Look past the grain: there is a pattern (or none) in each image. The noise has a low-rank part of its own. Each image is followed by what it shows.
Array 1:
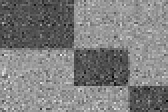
blocks along the diagonal
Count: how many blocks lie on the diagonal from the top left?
3
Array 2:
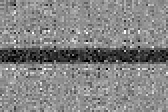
one band of rows
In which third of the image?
middle
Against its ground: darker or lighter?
darker
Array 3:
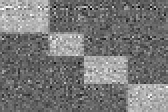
blocks along the diagonal
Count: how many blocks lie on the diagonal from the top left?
4
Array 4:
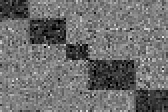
blocks along the diagonal
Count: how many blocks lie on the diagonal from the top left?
5
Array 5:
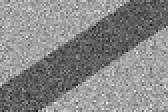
a diagonal band
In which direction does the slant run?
bottom left to top right
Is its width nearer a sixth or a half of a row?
a half
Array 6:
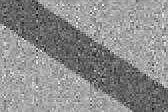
a diagonal band
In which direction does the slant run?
top left to bottom right
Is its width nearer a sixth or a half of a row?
a half
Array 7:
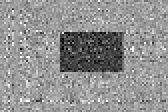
one block
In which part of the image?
centre
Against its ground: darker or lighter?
darker
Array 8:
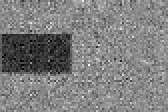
one block
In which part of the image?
middle left
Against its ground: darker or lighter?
darker
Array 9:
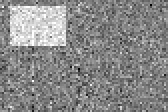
one block
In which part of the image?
top left
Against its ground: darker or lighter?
lighter
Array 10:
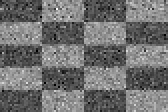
a checkerboard
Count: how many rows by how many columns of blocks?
5 by 4
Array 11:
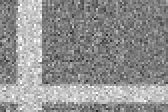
bands of rows crossing bands of columns
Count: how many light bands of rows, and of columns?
1 and 1
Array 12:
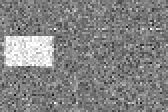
one block
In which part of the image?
middle left
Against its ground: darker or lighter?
lighter
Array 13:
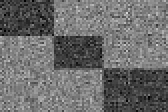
blocks along the diagonal
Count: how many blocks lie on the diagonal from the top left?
3
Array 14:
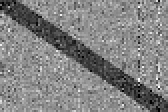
a diagonal band
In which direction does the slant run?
top left to bottom right
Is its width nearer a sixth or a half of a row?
a sixth
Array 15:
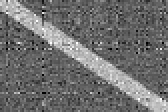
a diagonal band
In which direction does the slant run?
top left to bottom right
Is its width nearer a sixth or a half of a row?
a sixth
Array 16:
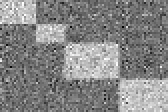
blocks along the diagonal
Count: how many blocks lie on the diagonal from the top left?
4
